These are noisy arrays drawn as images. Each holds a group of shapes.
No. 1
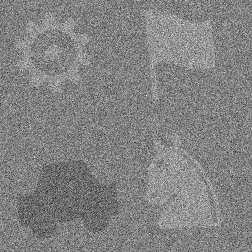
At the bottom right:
chess knight
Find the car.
bottom left
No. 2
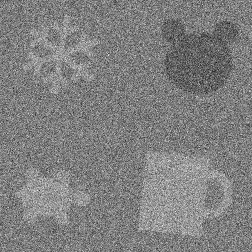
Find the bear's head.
top right
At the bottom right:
cup
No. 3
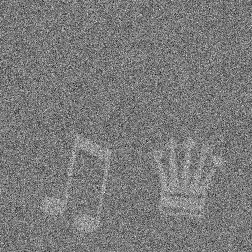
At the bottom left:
pair of musical notes
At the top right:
nothing
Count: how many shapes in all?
2
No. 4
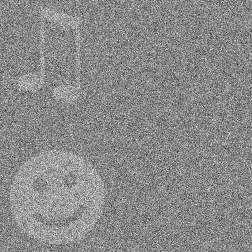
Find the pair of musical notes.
top left
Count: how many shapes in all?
2
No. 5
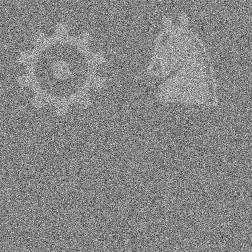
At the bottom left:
nothing
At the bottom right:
nothing
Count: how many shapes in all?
2
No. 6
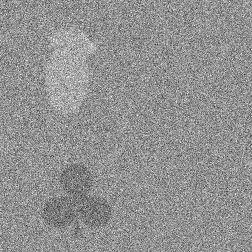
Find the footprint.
top left
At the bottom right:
nothing
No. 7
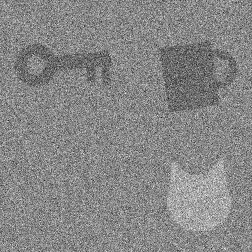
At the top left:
key
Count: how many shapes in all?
3
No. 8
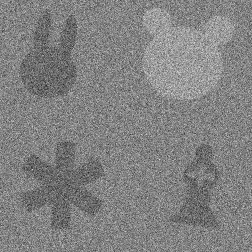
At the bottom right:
chess bishop
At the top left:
rabbit's head
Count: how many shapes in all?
4
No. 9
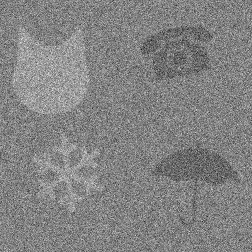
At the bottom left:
snowflake
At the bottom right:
umbrella
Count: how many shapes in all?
4
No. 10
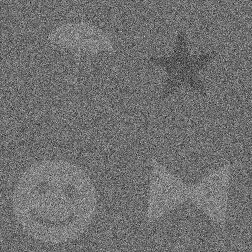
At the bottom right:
bow tie
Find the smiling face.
bottom left
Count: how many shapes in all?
4
